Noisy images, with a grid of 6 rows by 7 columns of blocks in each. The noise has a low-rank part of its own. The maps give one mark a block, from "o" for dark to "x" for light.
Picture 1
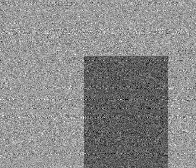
xxxxxxx
xxxxxxx
xxxooox
xxxooox
xxxooox
xxxooox
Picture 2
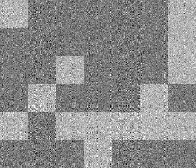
xooooox
oooooox
ooxooox
oxoooxo
xoxxxxx
oooxooo
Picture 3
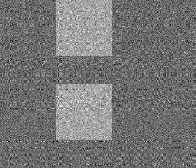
ooxxooo
ooxxooo
ooooooo
ooxxooo
ooxxooo
ooooooo
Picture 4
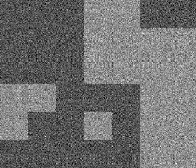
oooxxoo
oooxxxx
oooxxxx
xxoooxx
xooxoxx
oooooxx
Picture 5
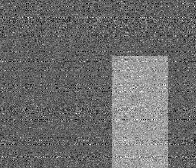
ooooooo
ooooooo
ooooxxo
ooooxxo
ooooxxo
ooooxxo
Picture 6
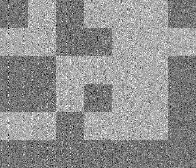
oxoxxxo
xxooxxx
ooxxxxo
ooxoxxo
xxoxxxo
ooooooo
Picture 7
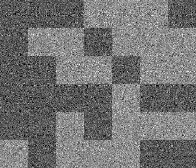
oooxxxo
oxxoxxx
ooxxoxx
ooooxoo
ooxoxxx
xoxxxoo
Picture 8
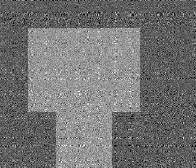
ooooooo
oxxxxoo
oxxxxoo
oxxxxoo
ooxxooo
ooxxooo
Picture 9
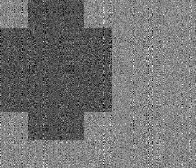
xooxxxx
ooooxxx
ooooxxx
ooooxxx
xooxxxx
xxxxxxx
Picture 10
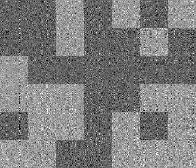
ooxoxox
ooxooxo
xoooooo
xxxooxx
oxxoxox
xxooxxx
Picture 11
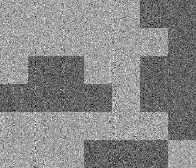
xxxxxoo
xxxxxxo
xooxxoo
ooooxoo
xxxxxxo
xxxooox
